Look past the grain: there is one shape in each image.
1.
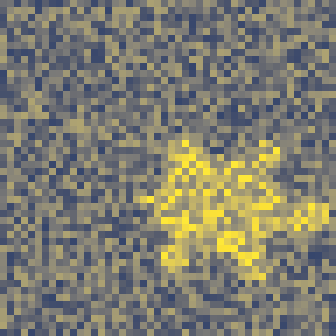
light turtle
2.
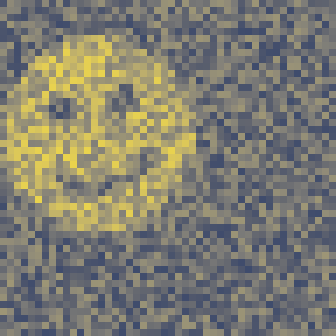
light smiling face
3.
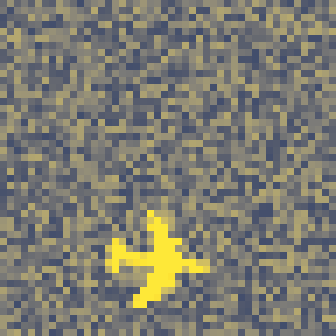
light airplane, bottom middle
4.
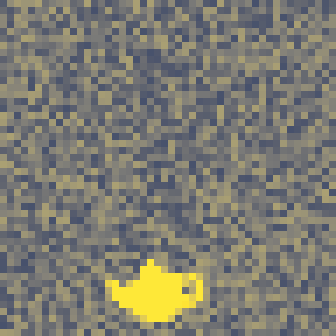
light teapot, bottom middle
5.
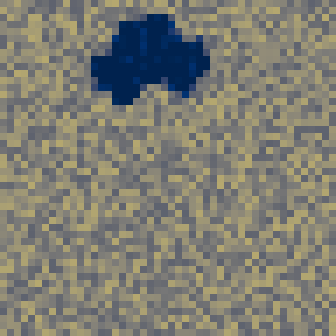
dark car, top middle
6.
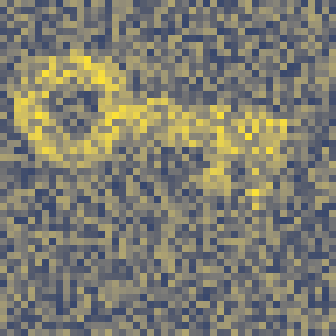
light key
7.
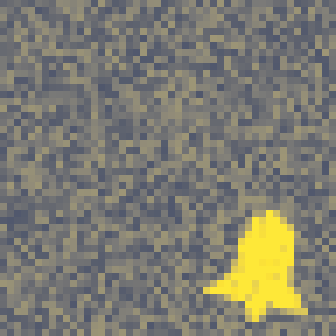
light bell, bottom right
